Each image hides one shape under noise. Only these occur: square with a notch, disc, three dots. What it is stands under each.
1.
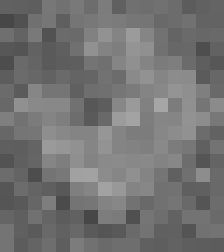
light square with a notch
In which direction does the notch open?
up and left
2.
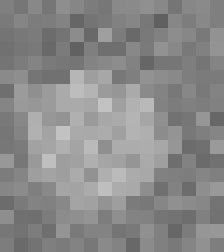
light disc
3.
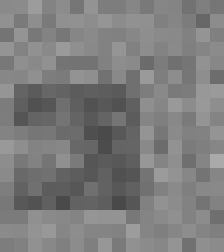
dark square with a notch
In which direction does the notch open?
left
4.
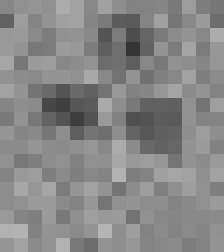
dark three dots
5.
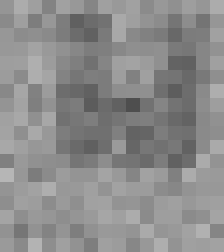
dark square with a notch
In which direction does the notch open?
up
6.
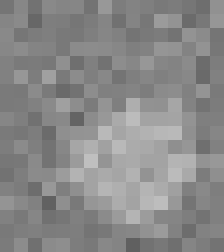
light disc
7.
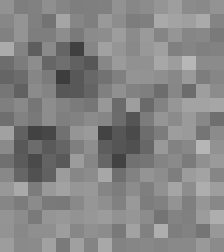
dark three dots
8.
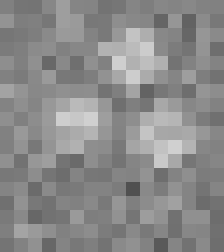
light three dots
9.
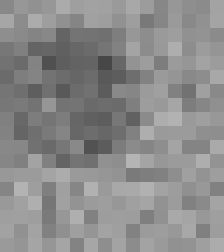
dark disc
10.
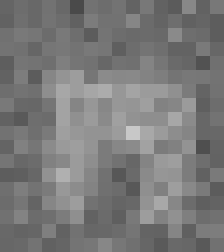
light square with a notch
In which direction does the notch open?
down
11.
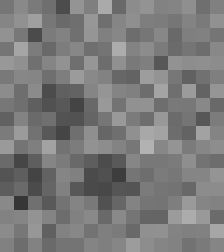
dark three dots
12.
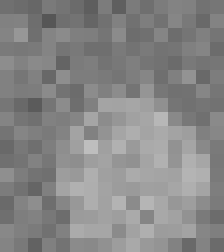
light disc
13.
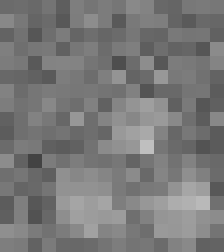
light three dots
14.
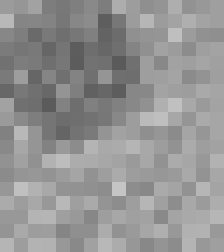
dark disc
